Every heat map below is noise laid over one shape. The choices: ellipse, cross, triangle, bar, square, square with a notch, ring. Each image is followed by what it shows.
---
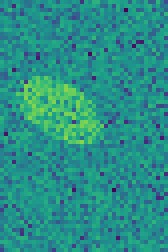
ellipse
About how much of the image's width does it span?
half
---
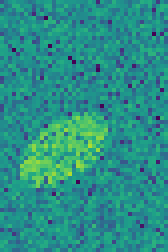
ellipse
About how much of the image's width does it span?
half
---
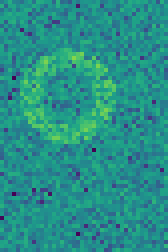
ring
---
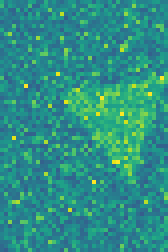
triangle
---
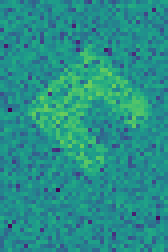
square with a notch
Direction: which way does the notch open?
down and right
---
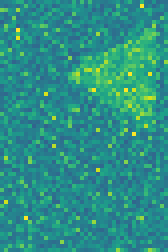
triangle
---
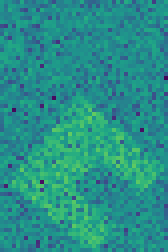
square with a notch
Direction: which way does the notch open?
down and right
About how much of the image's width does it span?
nearly all
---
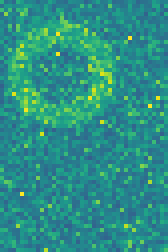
ring
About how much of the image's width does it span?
two thirds
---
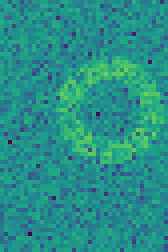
ring
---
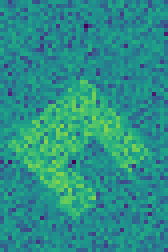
square with a notch
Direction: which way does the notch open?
down and right
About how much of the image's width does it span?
nearly all
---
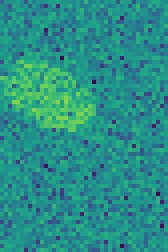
ellipse
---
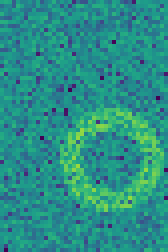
ring
